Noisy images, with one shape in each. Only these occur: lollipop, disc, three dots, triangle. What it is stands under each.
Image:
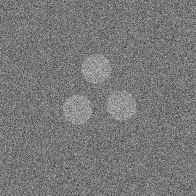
three dots
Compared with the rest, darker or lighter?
lighter
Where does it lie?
centre
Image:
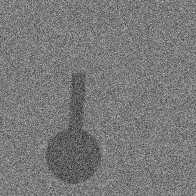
lollipop
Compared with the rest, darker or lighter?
darker
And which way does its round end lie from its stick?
down
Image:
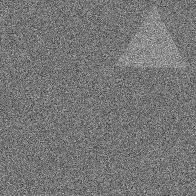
triangle
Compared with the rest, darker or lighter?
lighter
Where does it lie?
top right
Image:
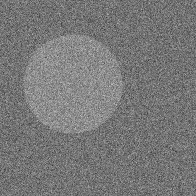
disc
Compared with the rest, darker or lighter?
lighter
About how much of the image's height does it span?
half
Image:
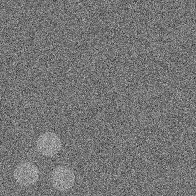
three dots
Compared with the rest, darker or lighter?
lighter
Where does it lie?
bottom left
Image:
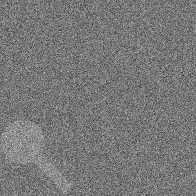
lollipop
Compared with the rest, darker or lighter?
lighter
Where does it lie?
bottom left
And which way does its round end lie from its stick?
up and left
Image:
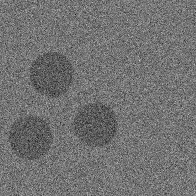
three dots
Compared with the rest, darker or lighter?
darker
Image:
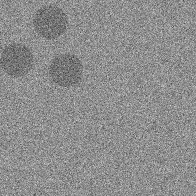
three dots
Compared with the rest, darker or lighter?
darker
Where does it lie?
top left
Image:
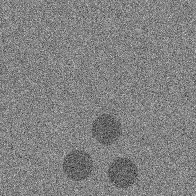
three dots
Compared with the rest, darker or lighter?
darker
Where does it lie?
bottom middle
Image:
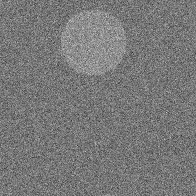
disc
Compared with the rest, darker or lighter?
lighter
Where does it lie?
top middle
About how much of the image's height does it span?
a third
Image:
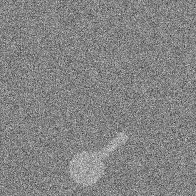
lollipop
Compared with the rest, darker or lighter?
lighter
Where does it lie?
bottom middle
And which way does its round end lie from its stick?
down and left
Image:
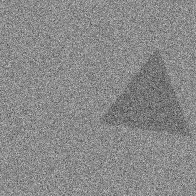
triangle
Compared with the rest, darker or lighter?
darker
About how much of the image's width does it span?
half
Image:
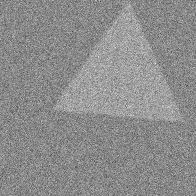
triangle
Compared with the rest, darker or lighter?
lighter
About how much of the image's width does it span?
two thirds
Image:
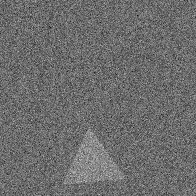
triangle
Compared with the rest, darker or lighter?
lighter
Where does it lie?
bottom middle
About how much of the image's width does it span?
a third
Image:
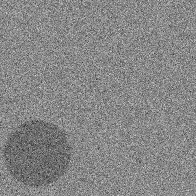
disc
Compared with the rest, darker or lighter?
darker
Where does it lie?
bottom left
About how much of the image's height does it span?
a third
